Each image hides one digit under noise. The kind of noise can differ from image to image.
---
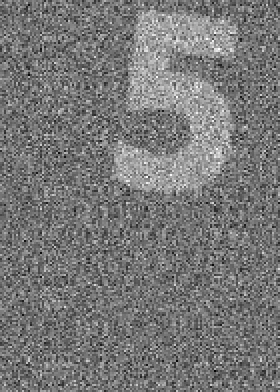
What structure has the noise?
low rank plus noise
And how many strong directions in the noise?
three or four
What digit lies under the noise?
5
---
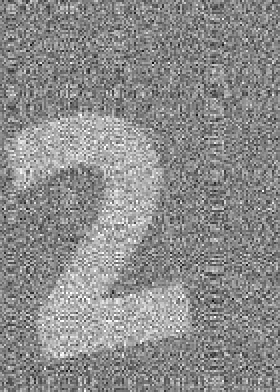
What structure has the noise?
low rank plus noise
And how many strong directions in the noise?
one
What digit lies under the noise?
2
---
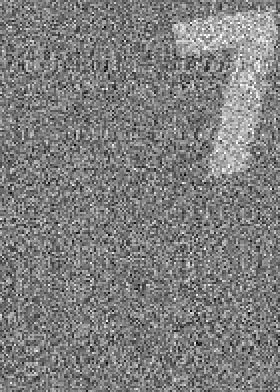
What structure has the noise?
low rank plus noise
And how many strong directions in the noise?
three or four
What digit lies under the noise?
7
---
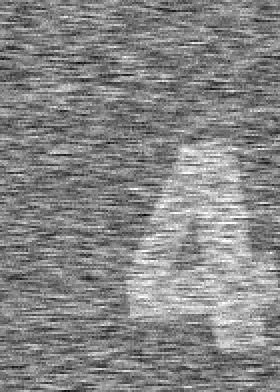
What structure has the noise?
streaked along the rows
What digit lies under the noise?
4
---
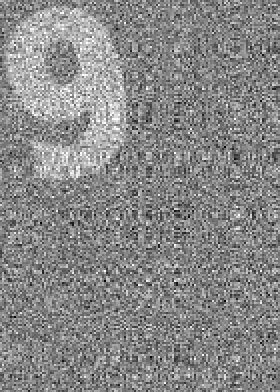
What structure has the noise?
low rank plus noise
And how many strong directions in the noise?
one
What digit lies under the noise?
9
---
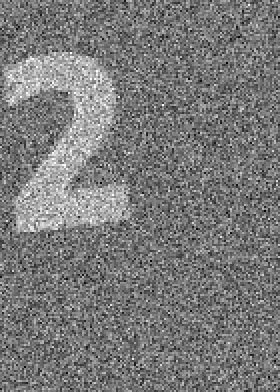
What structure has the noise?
independent entries
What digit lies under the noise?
2
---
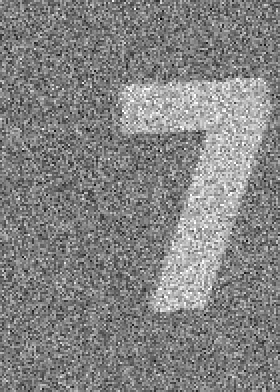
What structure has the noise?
independent entries
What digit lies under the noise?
7
